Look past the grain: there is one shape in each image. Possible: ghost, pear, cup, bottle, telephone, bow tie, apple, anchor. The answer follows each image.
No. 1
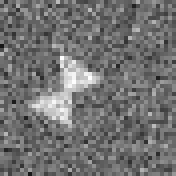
bow tie
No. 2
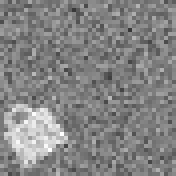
cup
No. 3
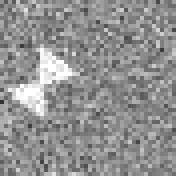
bow tie
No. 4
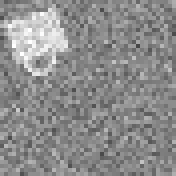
cup
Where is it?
top left
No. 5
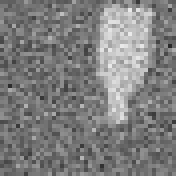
bottle
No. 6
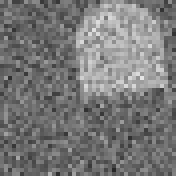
ghost
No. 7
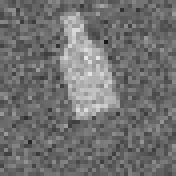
bottle
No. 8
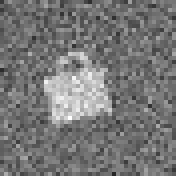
cup
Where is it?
centre
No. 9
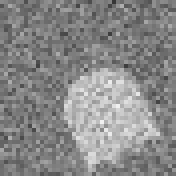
ghost
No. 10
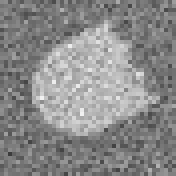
ghost
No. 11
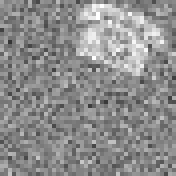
telephone
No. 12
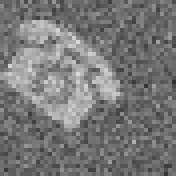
telephone
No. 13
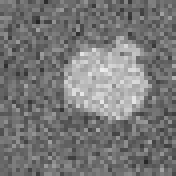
apple
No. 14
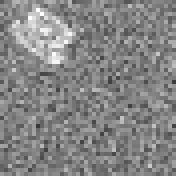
telephone
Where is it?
top left
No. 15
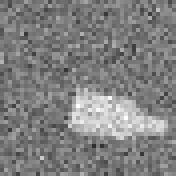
bottle
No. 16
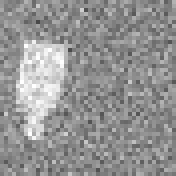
bottle
